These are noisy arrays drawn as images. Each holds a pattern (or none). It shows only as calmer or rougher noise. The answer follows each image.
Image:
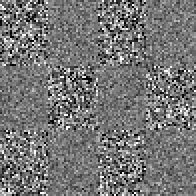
a checkerboard
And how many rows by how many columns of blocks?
3 by 4
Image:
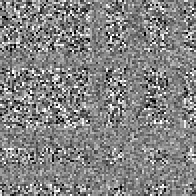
bands of rows crossing bands of columns
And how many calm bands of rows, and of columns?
3 and 3
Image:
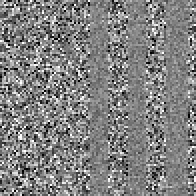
bands of columns
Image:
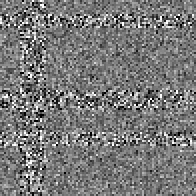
bands of rows crossing bands of columns
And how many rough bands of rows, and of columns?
3 and 1
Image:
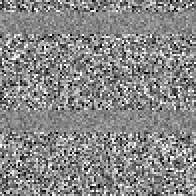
bands of rows
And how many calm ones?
2
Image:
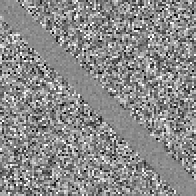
a diagonal band
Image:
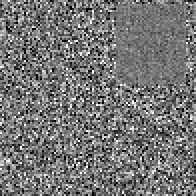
one block
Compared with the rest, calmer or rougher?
calmer
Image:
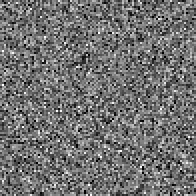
only noise
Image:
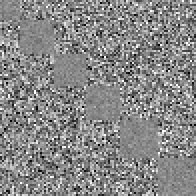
blocks along the diagonal
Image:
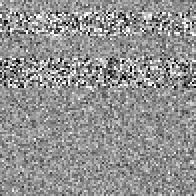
bands of rows
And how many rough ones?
2
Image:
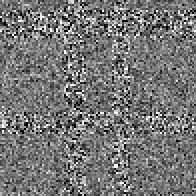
bands of rows crossing bands of columns
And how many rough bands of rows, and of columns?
2 and 2
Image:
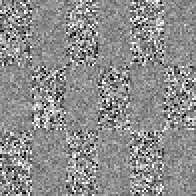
a checkerboard
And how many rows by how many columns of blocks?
3 by 6
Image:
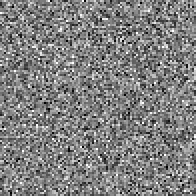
only noise
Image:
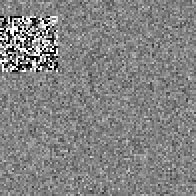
one block
